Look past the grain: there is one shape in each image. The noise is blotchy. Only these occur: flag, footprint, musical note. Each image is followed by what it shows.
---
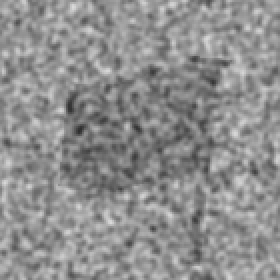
flag
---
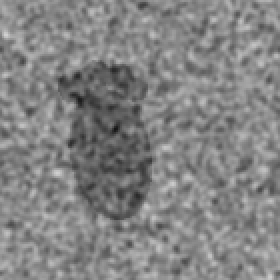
footprint
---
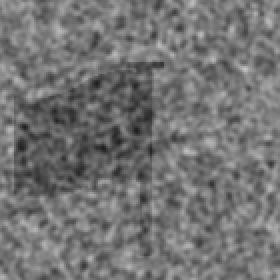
flag
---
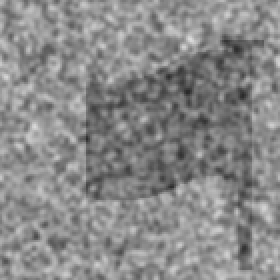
flag
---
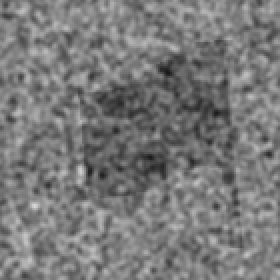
flag
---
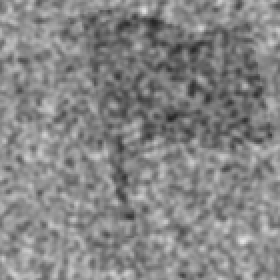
flag
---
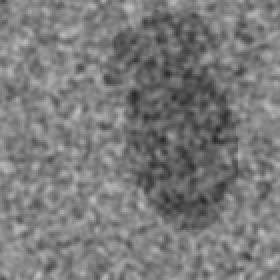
footprint
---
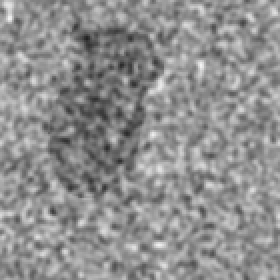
footprint
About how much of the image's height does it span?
two thirds
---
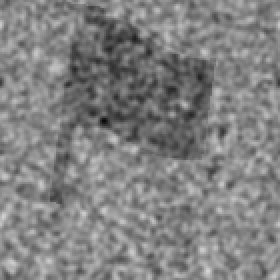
flag
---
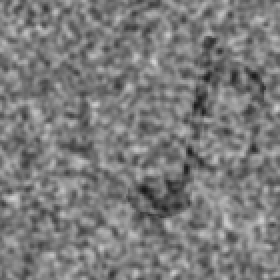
musical note
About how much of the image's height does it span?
two thirds
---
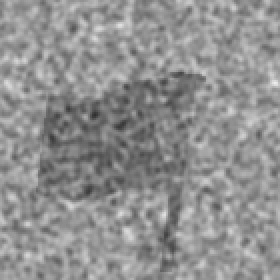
flag
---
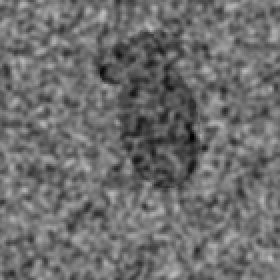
footprint
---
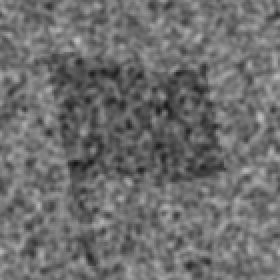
flag
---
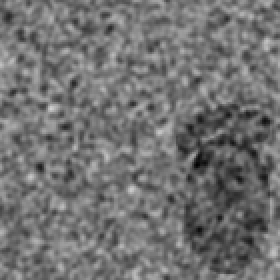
footprint
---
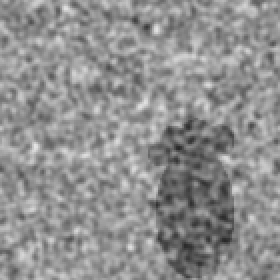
footprint
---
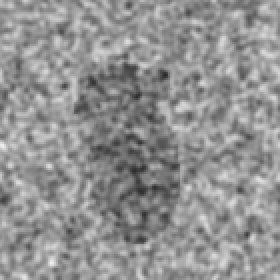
footprint
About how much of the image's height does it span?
two thirds
